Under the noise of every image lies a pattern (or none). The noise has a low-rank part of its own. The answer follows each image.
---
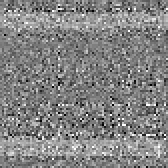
bands of rows
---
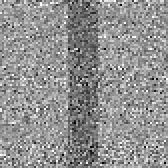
one band of columns
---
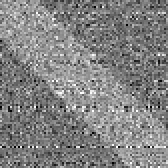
a diagonal band
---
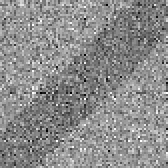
a diagonal band
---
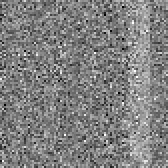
one band of columns
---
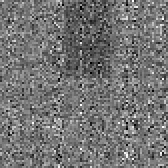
one block
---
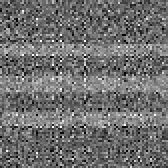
bands of rows
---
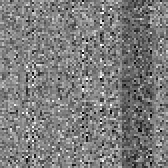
one band of columns
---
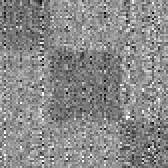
blocks along the diagonal
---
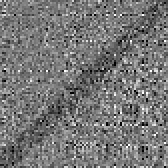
a diagonal band
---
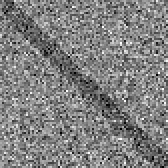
a diagonal band
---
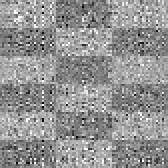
a checkerboard
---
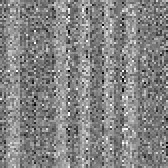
bands of columns
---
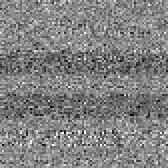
bands of rows
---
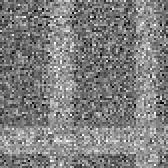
bands of rows crossing bands of columns
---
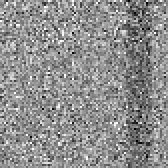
one band of columns
